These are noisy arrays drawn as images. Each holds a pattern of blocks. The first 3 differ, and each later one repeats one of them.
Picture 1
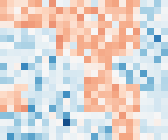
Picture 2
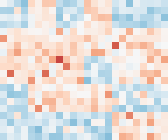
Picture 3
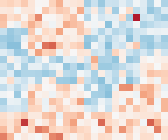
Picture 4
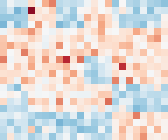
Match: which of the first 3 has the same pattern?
2
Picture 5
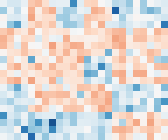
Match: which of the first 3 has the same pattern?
2
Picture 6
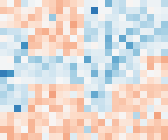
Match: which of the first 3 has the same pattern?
3
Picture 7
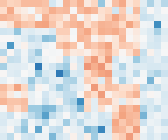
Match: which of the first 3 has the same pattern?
1
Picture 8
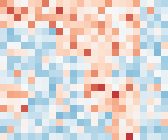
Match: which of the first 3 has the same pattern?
1
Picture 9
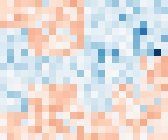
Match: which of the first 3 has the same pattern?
3
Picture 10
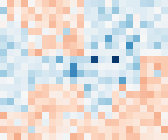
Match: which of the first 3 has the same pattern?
3
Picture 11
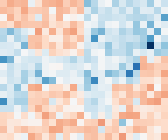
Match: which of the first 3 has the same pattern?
3
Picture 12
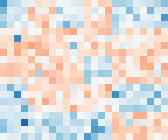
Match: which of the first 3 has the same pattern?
2
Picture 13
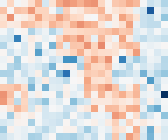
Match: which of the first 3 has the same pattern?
1
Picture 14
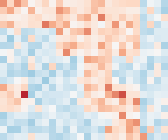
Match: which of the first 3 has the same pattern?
1
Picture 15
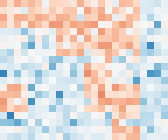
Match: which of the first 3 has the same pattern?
1
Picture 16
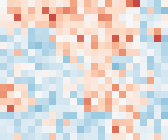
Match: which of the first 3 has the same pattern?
1
